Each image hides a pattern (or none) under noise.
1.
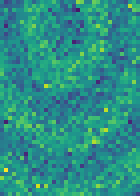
rings round one point
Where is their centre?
top middle
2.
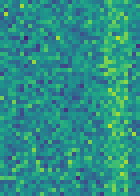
one vertical stripe
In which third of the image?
right
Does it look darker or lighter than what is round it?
lighter
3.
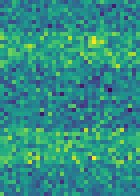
horizontal stripes
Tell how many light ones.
2
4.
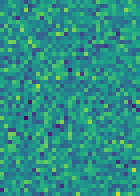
only noise
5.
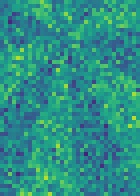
spokes from one point
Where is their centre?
top middle
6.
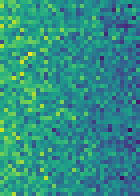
a smooth slope
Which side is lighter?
left
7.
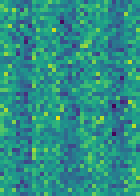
vertical stripes
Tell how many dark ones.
3
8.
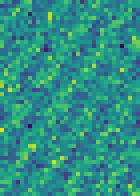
diagonal stripes
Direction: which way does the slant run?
bottom left to top right
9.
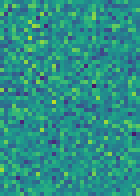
only noise
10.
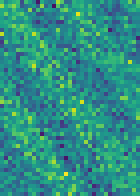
diagonal stripes
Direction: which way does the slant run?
top left to bottom right
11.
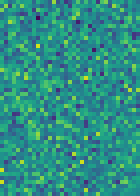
only noise
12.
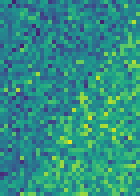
a sharp edge
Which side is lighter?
bottom right
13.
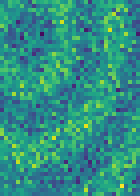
rings round one point
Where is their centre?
top left
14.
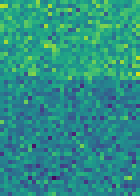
a sharp edge
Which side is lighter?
top
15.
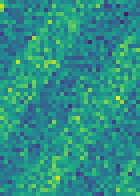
diagonal stripes
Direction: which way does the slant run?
bottom left to top right
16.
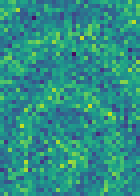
rings round one point
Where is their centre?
bottom middle
